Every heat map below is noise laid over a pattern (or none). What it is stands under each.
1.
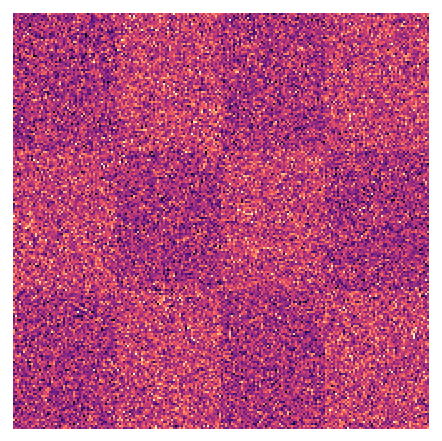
a checkerboard
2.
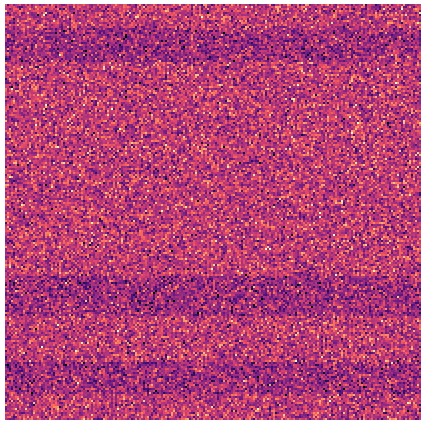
bands of rows
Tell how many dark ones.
3
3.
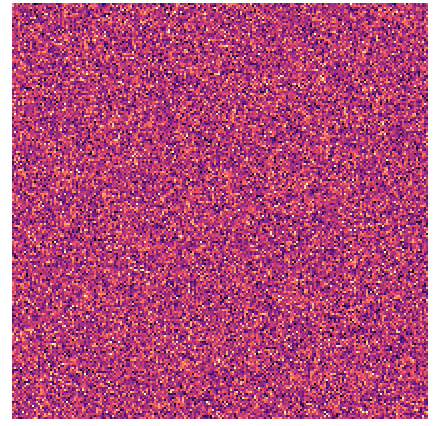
only noise
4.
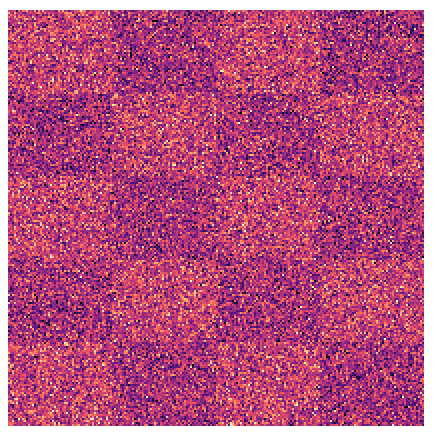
a checkerboard
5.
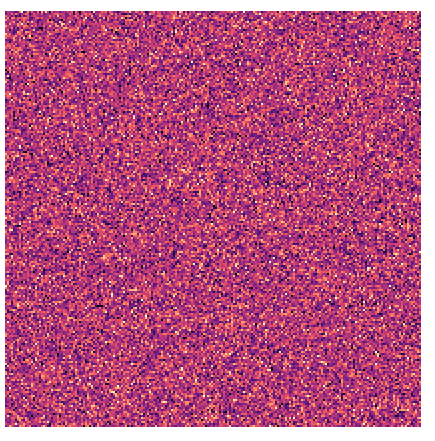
only noise
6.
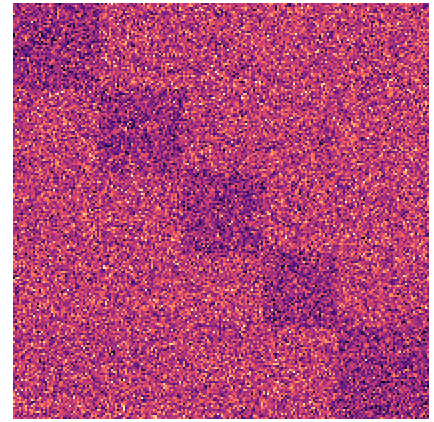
blocks along the diagonal
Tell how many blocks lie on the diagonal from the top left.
5
